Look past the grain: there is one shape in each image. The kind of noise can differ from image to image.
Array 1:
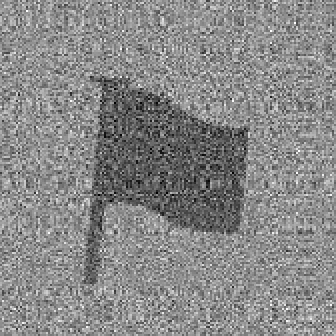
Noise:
low rank plus noise
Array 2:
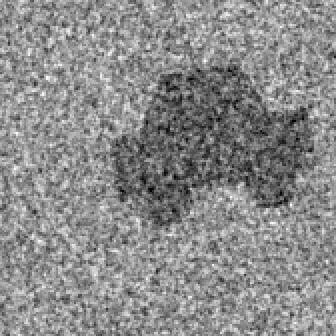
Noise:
blotchy
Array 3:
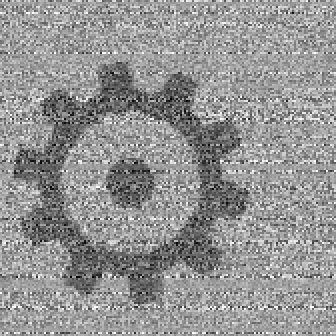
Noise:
rows of uneven size
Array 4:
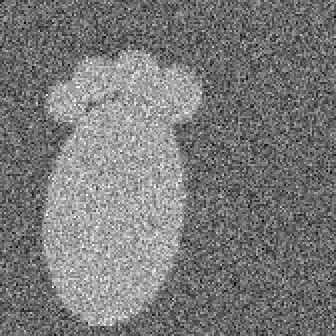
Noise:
independent entries
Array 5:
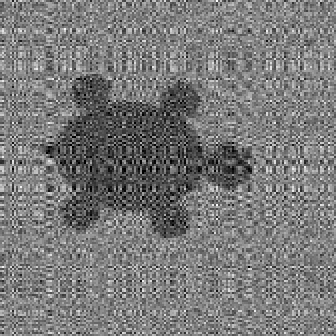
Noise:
low rank plus noise
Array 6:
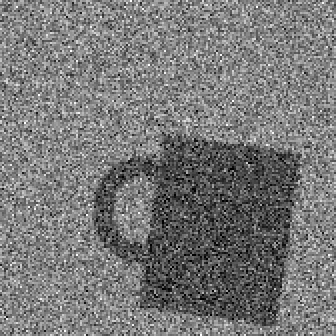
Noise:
independent entries
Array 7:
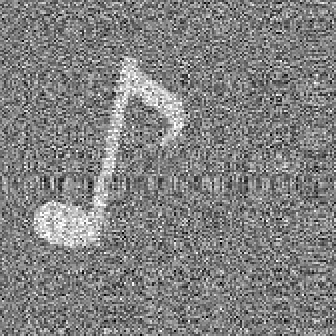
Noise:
low rank plus noise
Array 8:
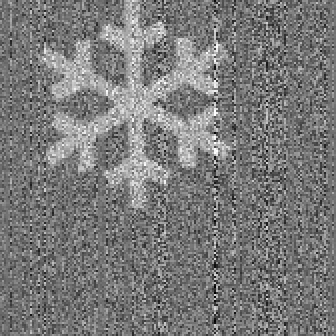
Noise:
columns of uneven size
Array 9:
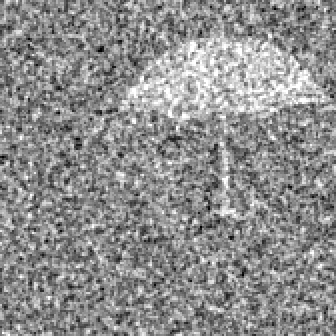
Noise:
blotchy
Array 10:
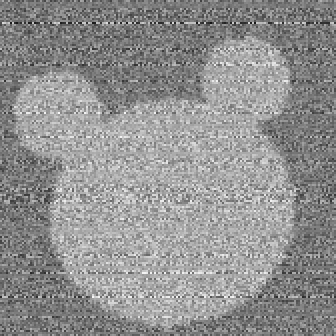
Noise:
rows of uneven size
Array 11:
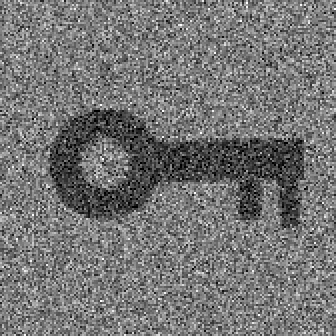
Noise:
independent entries
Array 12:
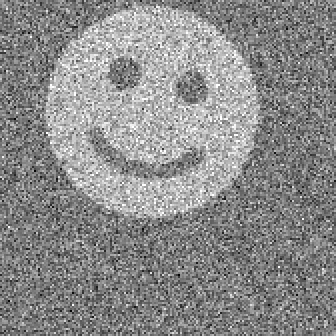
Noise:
independent entries
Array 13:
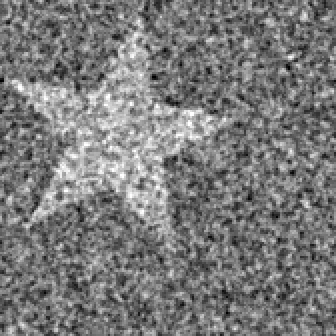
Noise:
blotchy
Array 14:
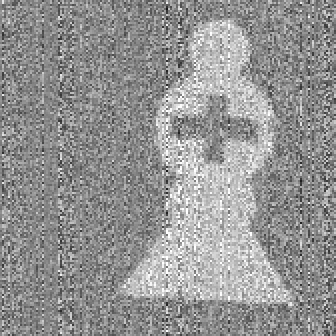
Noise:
columns of uneven size
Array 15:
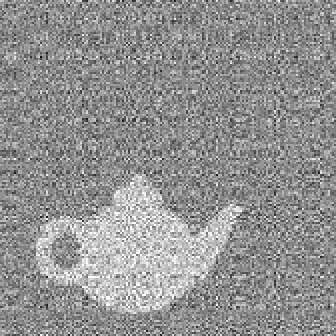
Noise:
low rank plus noise
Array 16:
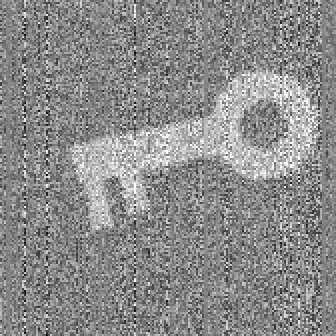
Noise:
columns of uneven size
